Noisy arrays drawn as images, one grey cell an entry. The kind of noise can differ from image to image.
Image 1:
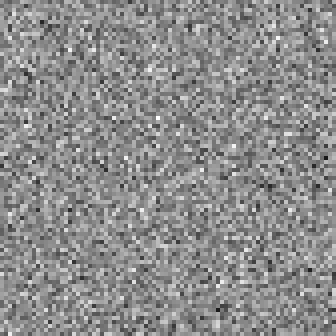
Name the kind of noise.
independent entries
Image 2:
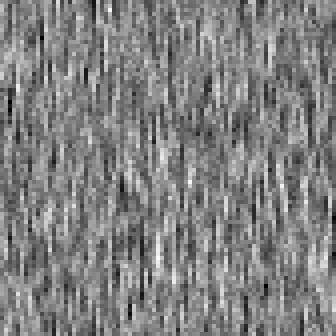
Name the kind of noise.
streaked along the columns
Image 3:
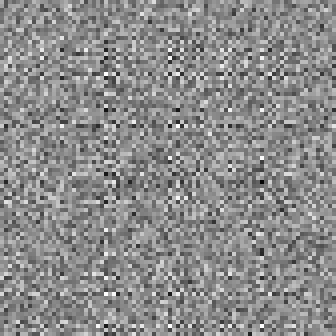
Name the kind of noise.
low rank plus noise
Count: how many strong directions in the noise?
one
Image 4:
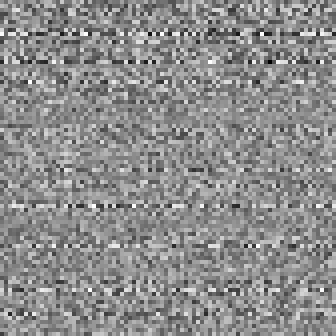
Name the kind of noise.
rows of uneven size
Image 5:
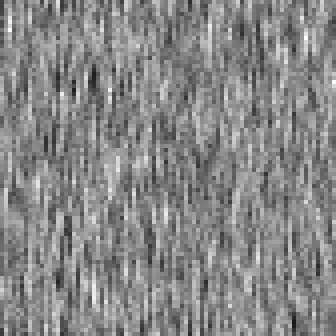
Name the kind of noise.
streaked along the columns
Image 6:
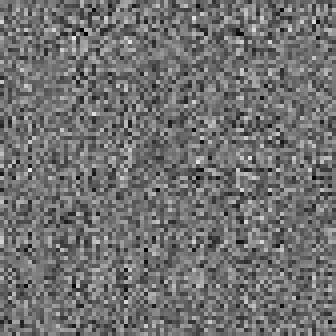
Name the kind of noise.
low rank plus noise
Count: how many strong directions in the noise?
five to eight
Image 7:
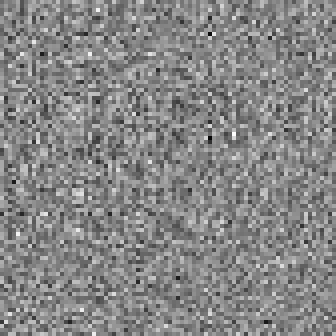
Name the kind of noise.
low rank plus noise
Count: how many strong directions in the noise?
three or four
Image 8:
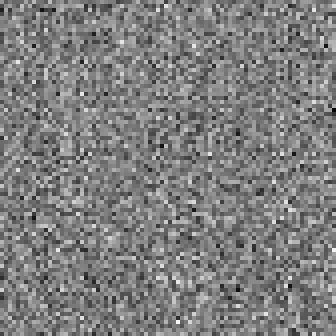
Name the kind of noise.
low rank plus noise
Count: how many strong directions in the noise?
five to eight
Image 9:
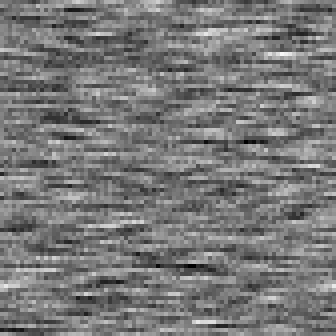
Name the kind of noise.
streaked along the rows
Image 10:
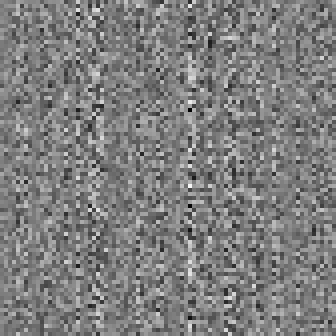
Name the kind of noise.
columns of uneven size
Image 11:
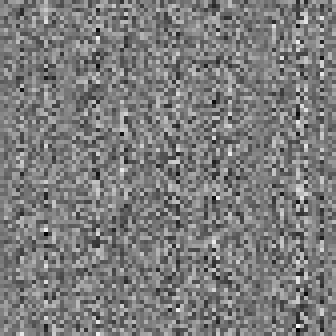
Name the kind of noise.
columns of uneven size
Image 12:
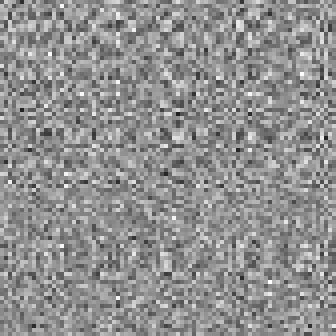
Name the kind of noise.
low rank plus noise
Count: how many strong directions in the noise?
one
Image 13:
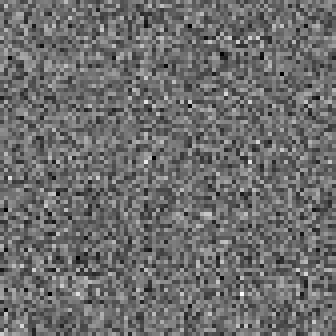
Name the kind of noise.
low rank plus noise
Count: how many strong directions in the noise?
five to eight
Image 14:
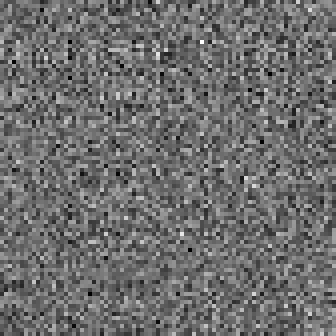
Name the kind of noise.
low rank plus noise
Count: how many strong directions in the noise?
three or four
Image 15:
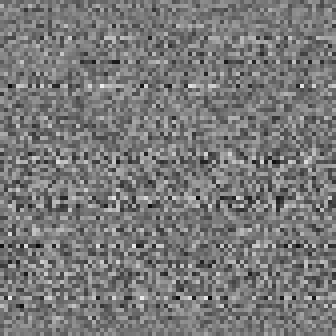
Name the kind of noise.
rows of uneven size
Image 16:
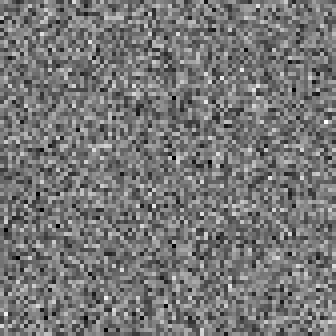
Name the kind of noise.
independent entries
